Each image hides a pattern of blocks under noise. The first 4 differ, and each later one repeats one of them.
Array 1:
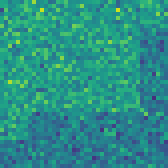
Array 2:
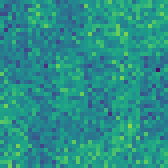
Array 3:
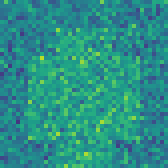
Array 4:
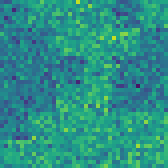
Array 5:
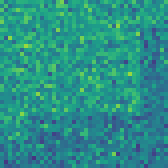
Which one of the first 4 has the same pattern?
1
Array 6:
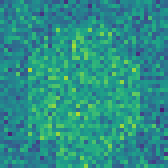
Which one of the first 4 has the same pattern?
3
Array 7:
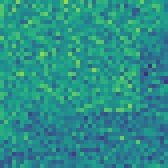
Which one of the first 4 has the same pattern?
1
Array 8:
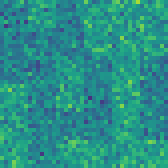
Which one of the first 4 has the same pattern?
2
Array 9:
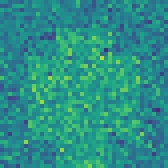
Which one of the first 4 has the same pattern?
3
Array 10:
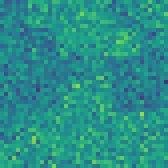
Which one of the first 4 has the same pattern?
4
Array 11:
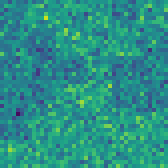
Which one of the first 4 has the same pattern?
4
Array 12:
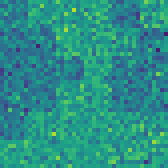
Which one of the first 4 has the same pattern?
4
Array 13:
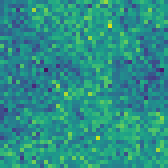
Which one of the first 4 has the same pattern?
4
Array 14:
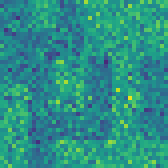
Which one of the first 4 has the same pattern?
2
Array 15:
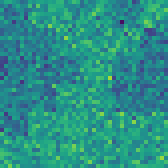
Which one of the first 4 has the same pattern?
4
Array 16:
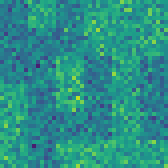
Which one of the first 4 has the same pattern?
2
